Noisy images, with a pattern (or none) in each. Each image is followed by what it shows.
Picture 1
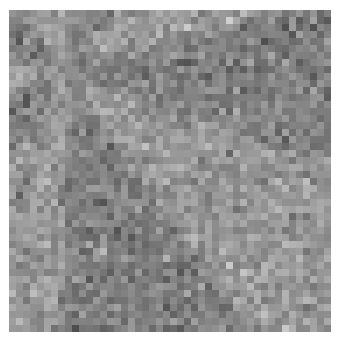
spokes from one point
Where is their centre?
top left
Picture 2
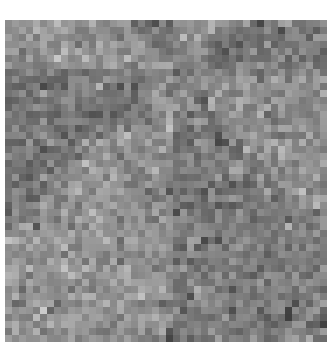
spokes from one point
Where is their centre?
top middle
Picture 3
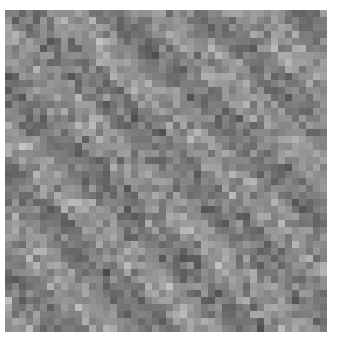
diagonal stripes
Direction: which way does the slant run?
top left to bottom right
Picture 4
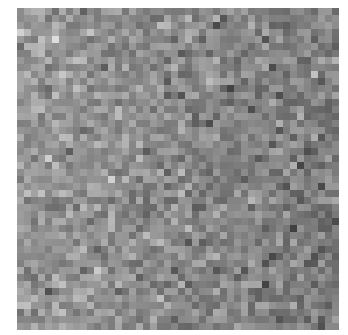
a smooth slope
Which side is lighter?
left
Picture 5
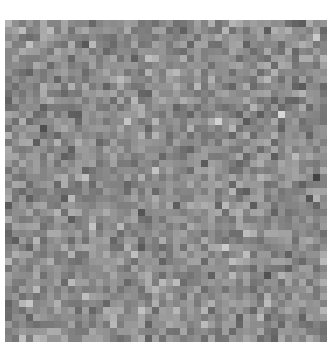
only noise
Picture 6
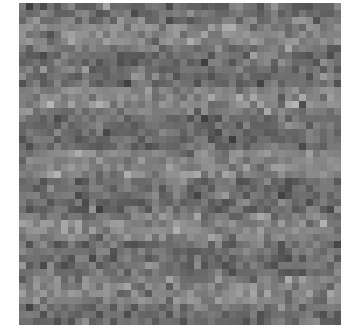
horizontal stripes
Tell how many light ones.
5
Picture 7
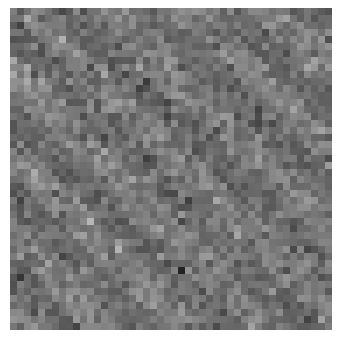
diagonal stripes
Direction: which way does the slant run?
top left to bottom right
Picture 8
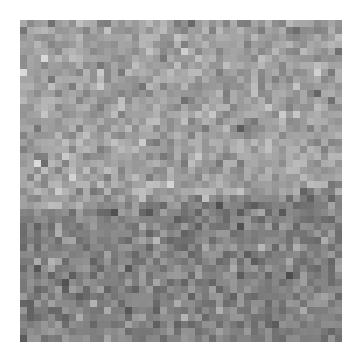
a sharp edge
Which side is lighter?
top
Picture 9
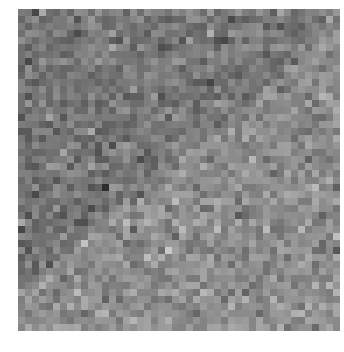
a sharp edge
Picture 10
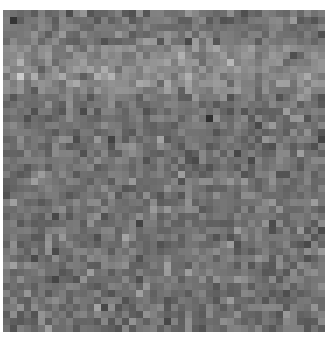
one horizontal stripe
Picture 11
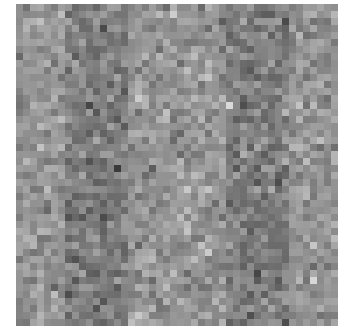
vertical stripes
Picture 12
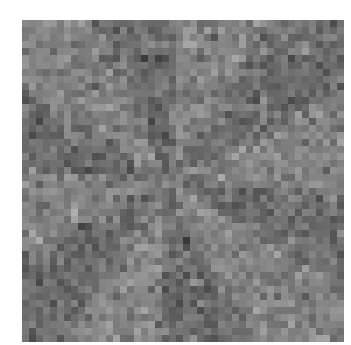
spokes from one point
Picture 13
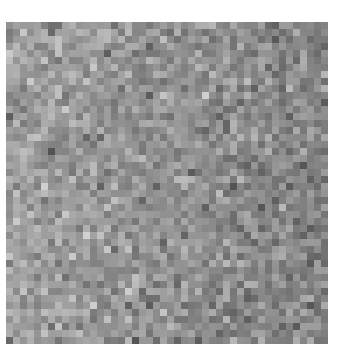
a smooth slope
